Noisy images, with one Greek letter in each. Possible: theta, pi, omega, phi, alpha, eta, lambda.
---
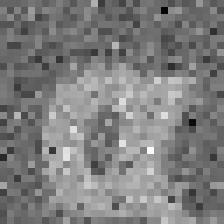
alpha
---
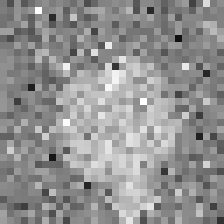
phi
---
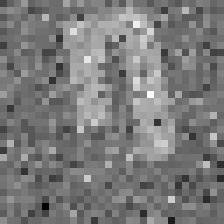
eta
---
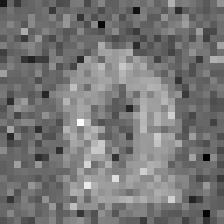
omega
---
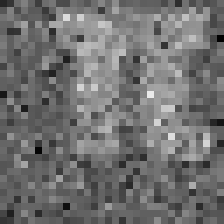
pi
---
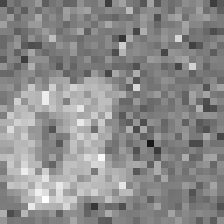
alpha
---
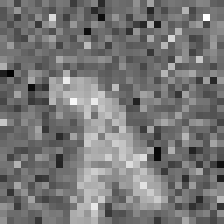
lambda
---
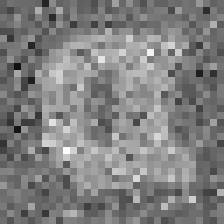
alpha
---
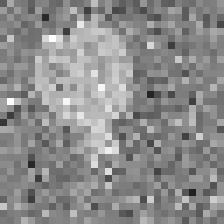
phi
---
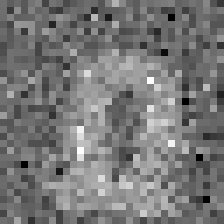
omega
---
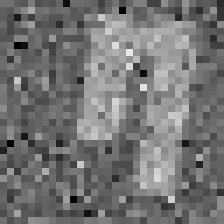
eta
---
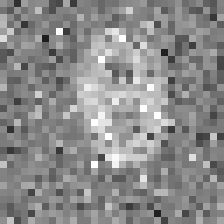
theta
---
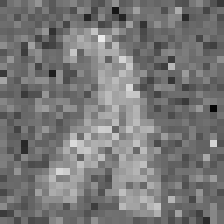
lambda
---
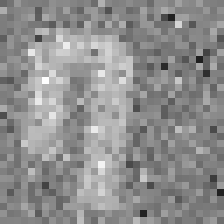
eta
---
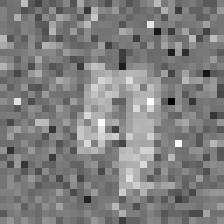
eta
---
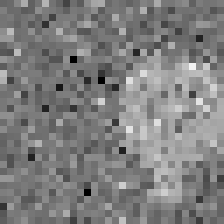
phi
